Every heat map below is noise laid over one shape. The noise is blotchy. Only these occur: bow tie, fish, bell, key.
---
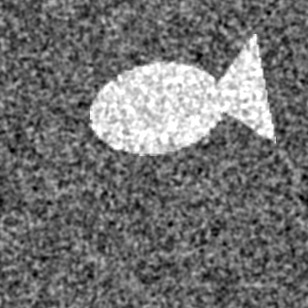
fish
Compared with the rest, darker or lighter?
lighter
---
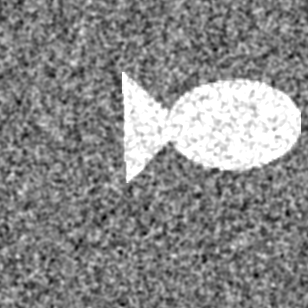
fish
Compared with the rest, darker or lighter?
lighter
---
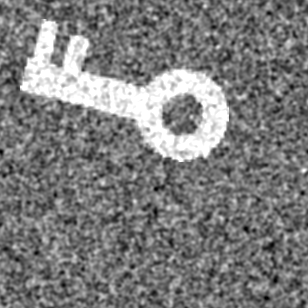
key
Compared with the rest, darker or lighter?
lighter
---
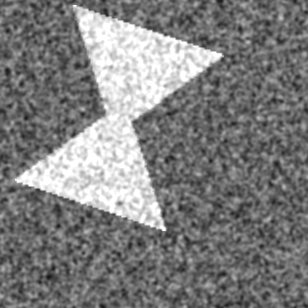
bow tie
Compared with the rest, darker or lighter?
lighter
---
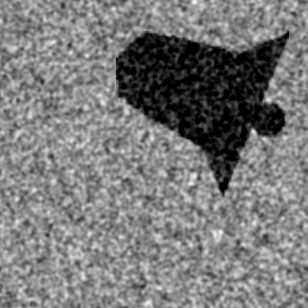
bell
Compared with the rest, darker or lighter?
darker
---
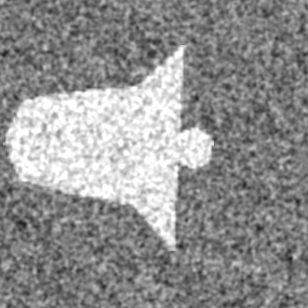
bell
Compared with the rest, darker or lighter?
lighter
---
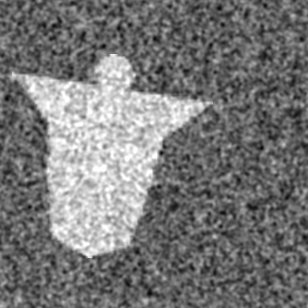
bell
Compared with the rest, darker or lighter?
lighter
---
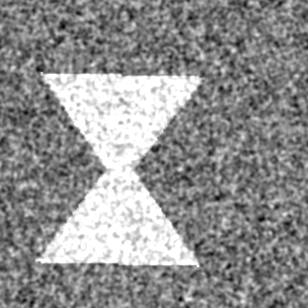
bow tie
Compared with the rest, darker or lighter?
lighter
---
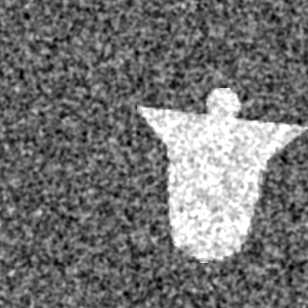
bell
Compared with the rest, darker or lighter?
lighter
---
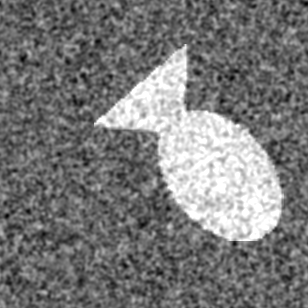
fish
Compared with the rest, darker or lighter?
lighter
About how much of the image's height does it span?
two thirds
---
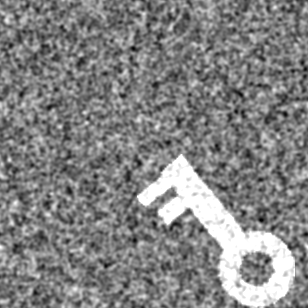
key
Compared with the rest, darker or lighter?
lighter
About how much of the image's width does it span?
half
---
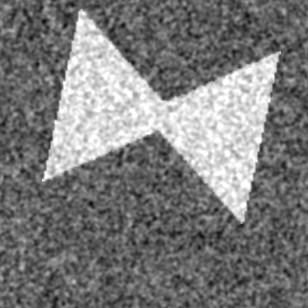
bow tie
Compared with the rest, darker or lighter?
lighter
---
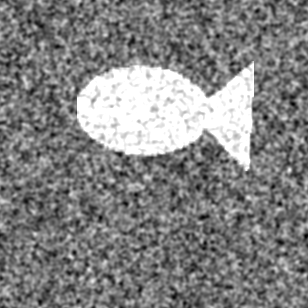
fish
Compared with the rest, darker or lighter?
lighter
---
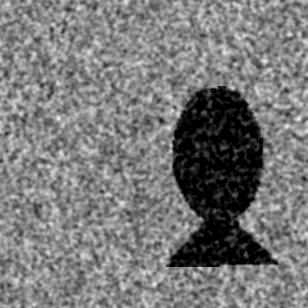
fish
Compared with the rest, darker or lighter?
darker
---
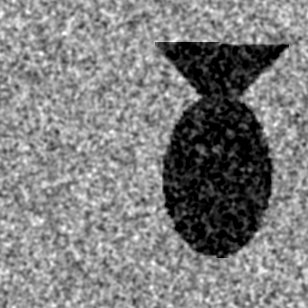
fish
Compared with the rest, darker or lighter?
darker
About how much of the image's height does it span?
two thirds
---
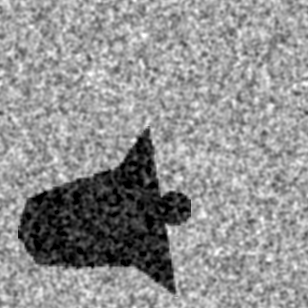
bell
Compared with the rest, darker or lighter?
darker
